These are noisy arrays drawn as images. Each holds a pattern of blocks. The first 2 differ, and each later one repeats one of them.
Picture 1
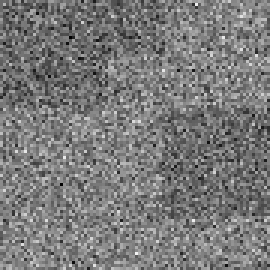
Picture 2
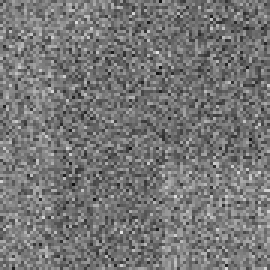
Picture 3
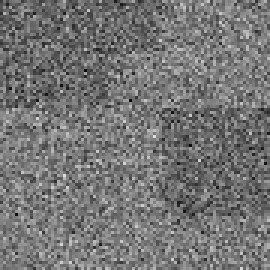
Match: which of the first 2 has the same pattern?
1
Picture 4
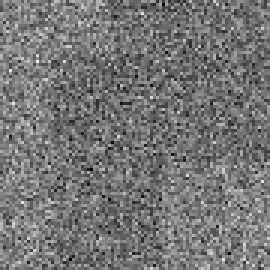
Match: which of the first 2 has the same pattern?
2
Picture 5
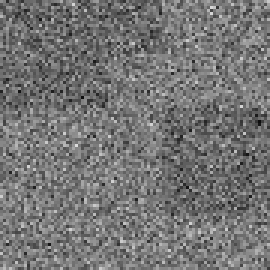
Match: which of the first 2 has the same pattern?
1
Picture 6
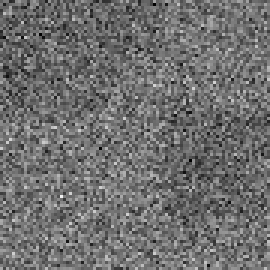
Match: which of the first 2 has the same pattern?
1
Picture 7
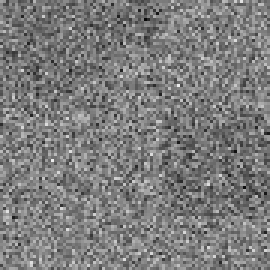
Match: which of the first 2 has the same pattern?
1
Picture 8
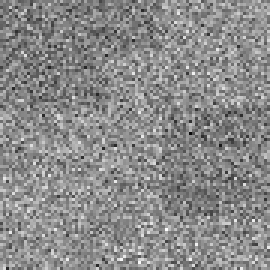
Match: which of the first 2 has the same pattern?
1
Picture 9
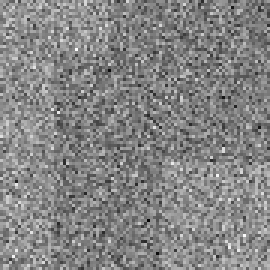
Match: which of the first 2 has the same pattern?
2
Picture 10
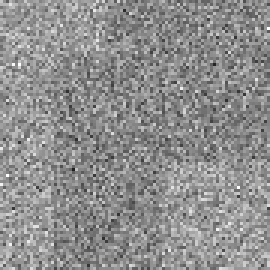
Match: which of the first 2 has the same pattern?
2
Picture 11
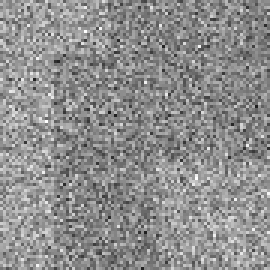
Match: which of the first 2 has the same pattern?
2
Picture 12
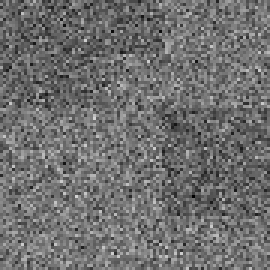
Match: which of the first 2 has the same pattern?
1
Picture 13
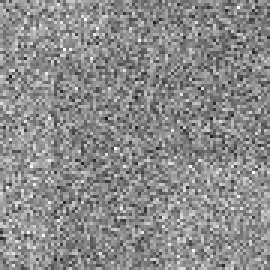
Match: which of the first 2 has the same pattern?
2
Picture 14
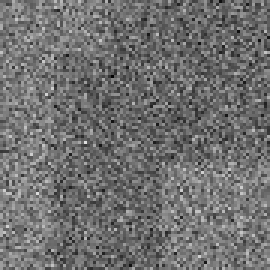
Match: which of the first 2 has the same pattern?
2
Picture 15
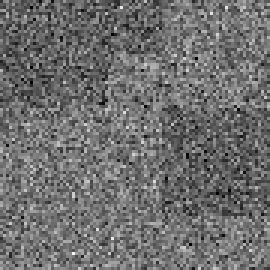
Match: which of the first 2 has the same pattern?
1
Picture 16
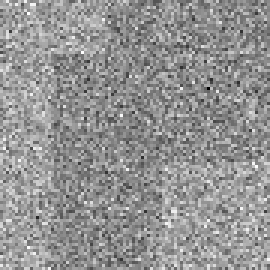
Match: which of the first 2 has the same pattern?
2
